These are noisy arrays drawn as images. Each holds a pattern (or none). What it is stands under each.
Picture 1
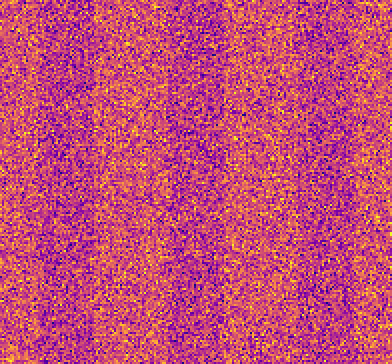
vertical stripes
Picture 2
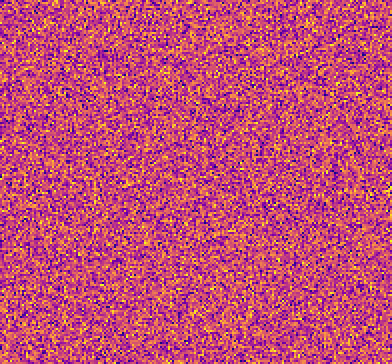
only noise
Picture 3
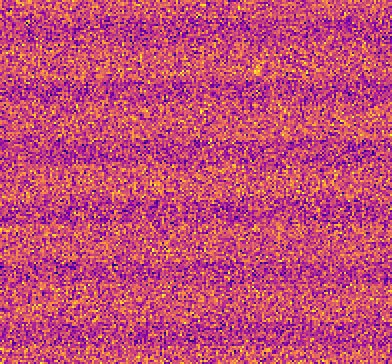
horizontal stripes
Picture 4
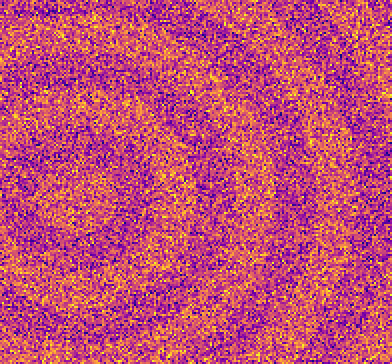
rings round one point
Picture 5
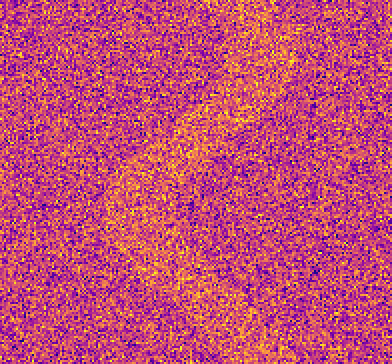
a wavy band
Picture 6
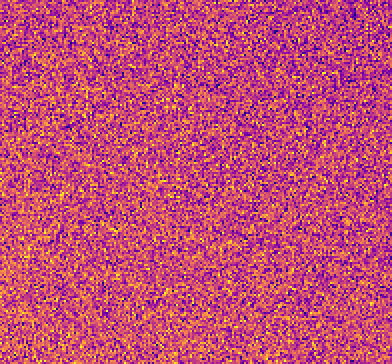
a smooth slope
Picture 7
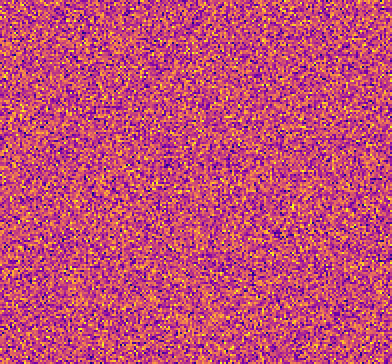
only noise
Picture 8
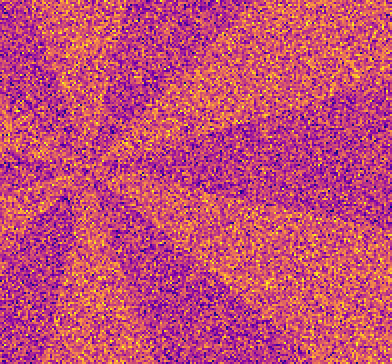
spokes from one point
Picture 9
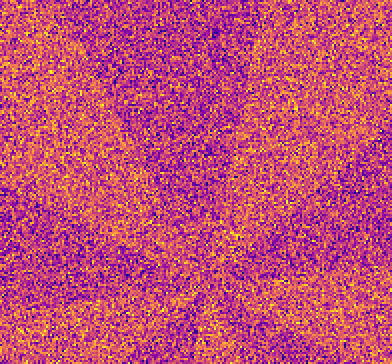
spokes from one point
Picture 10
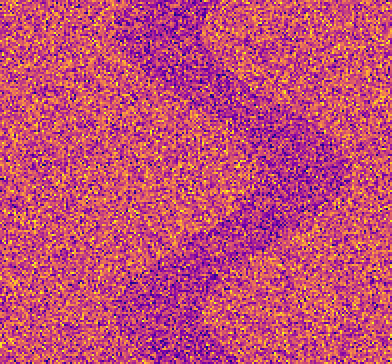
a wavy band
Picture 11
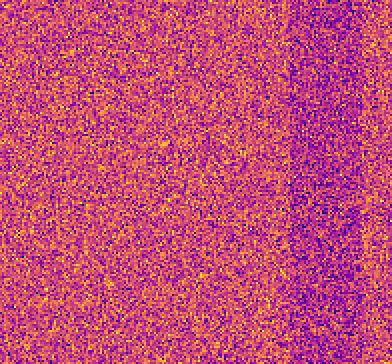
one vertical stripe
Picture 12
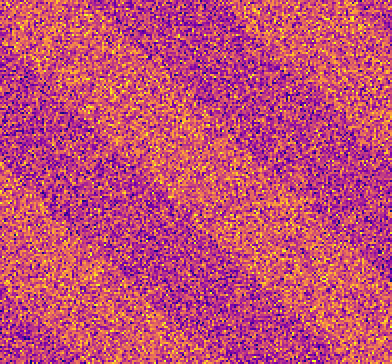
diagonal stripes
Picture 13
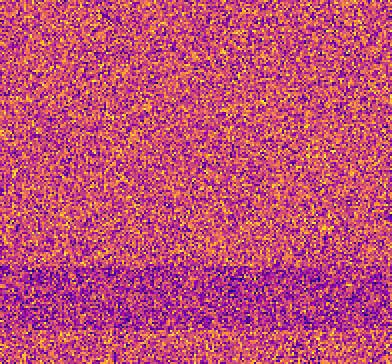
one horizontal stripe
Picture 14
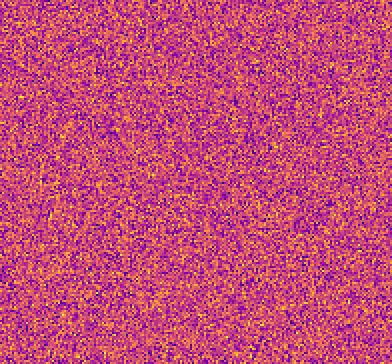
only noise
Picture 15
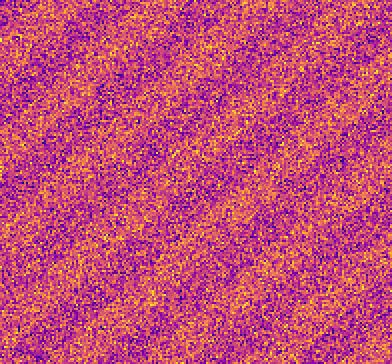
diagonal stripes
